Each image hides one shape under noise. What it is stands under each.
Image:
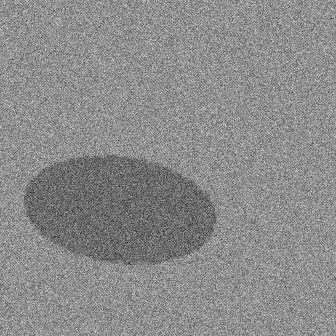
ellipse
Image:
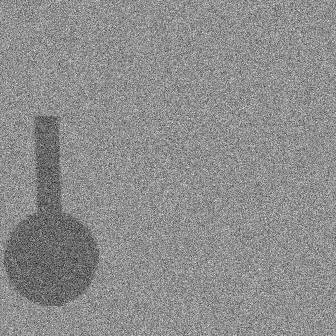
lollipop
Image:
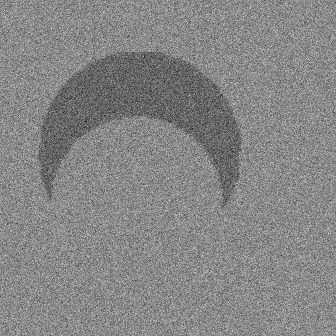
crescent
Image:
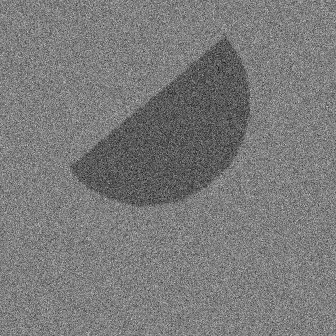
half disc
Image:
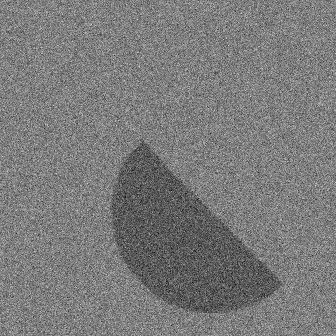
half disc
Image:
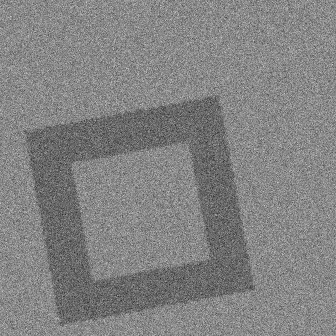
square frame
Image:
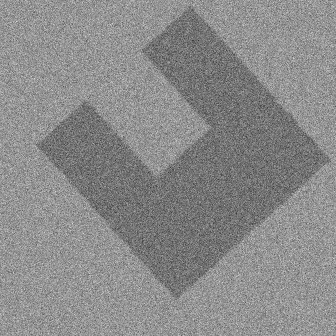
square with a notch
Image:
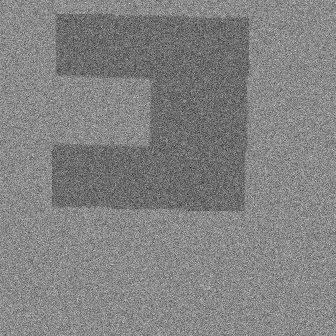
square with a notch
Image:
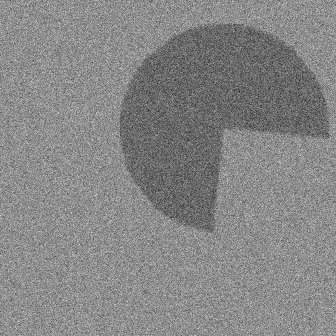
disc with a wedge cut out
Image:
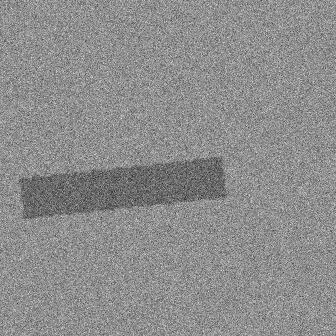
bar
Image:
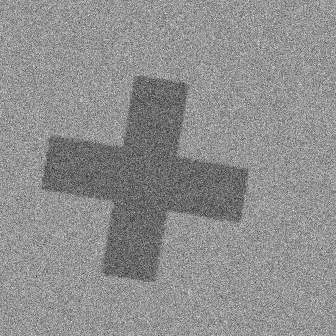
cross
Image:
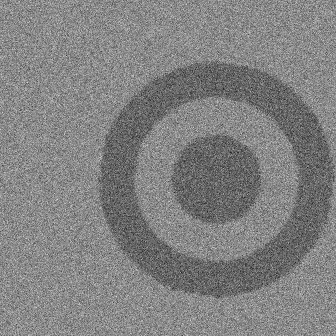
bullseye
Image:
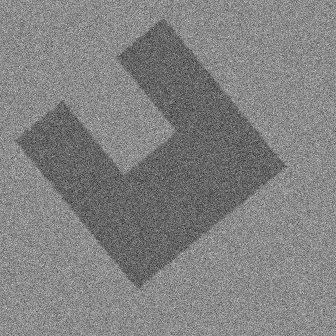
square with a notch
